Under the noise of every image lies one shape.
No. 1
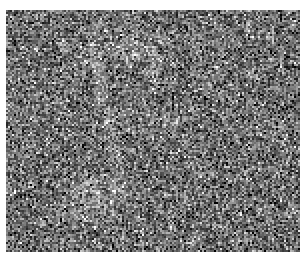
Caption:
light musical note
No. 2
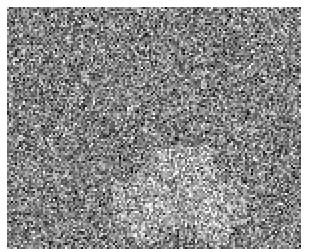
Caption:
light car
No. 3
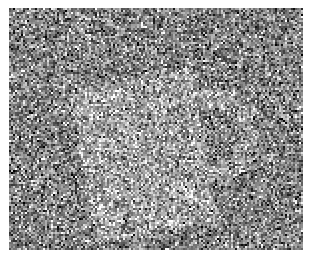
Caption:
light cup
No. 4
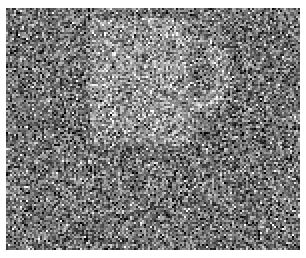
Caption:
light cup
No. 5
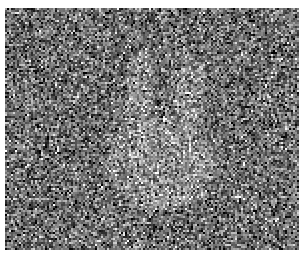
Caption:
light rabbit's head
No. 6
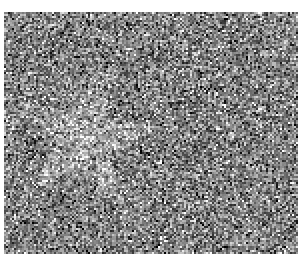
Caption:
light star
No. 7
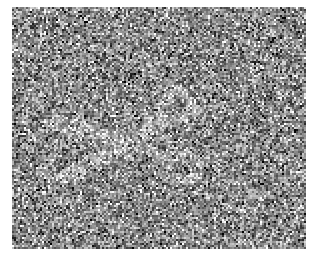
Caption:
light pair of scissors
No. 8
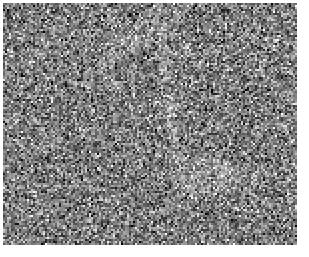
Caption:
light musical note
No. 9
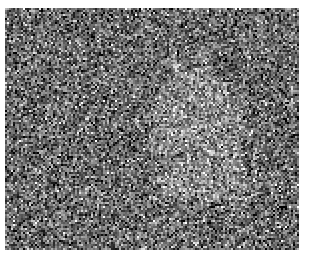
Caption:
light chess knight
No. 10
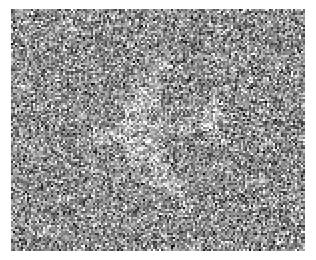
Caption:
light airplane
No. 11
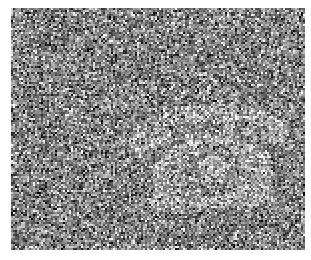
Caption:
light telephone
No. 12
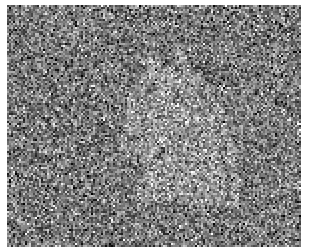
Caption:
light chess knight
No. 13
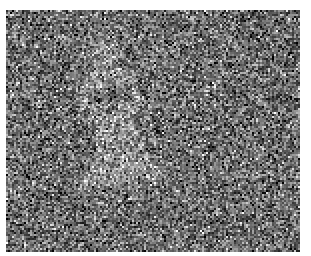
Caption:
light chess bishop
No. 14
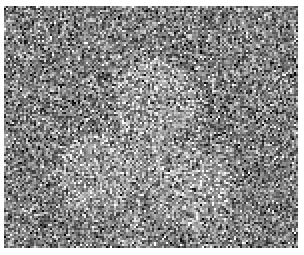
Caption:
light club
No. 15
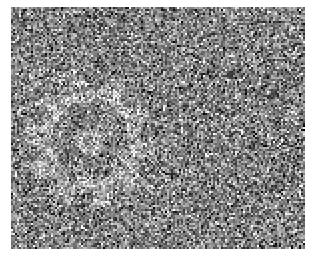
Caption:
light gear
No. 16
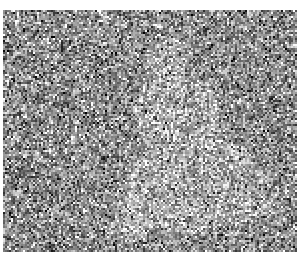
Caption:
light chess pawn
